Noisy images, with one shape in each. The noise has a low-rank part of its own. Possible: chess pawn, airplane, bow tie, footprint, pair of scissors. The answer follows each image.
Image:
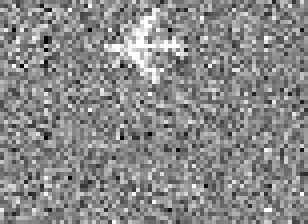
airplane
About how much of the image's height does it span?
a third
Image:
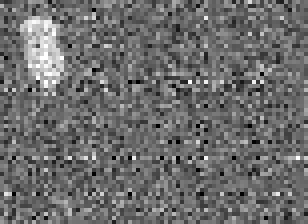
footprint
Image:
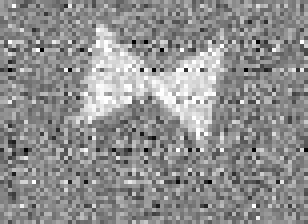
bow tie
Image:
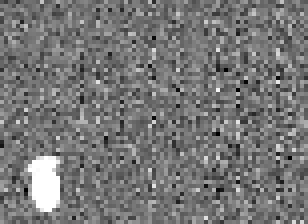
footprint
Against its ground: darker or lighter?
lighter
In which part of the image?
bottom left
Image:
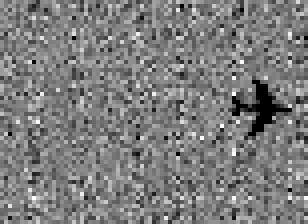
airplane
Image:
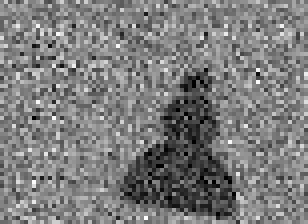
chess pawn
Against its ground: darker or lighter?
darker
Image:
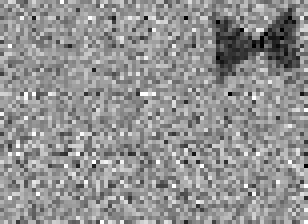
bow tie
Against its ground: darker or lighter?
darker
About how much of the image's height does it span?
a third
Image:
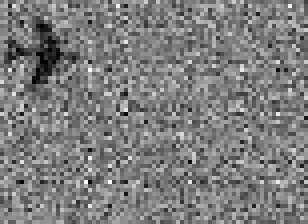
airplane
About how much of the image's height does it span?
a third
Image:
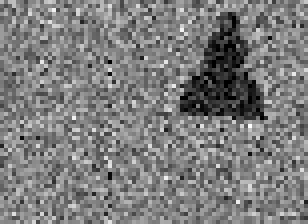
chess pawn
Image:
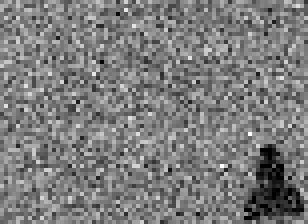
chess pawn
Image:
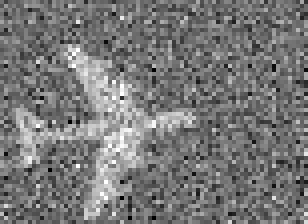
airplane
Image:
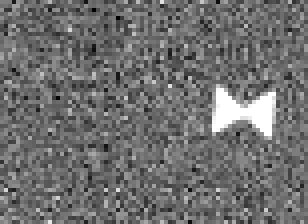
bow tie
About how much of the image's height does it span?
a quarter
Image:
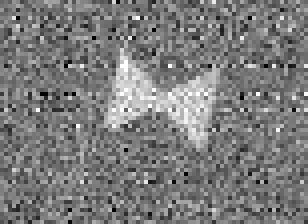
bow tie
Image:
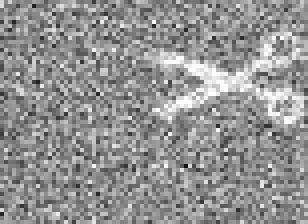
pair of scissors
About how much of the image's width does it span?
half
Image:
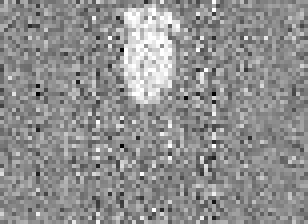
footprint
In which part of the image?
top middle
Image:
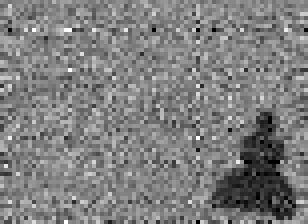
chess pawn
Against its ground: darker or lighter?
darker
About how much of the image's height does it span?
half
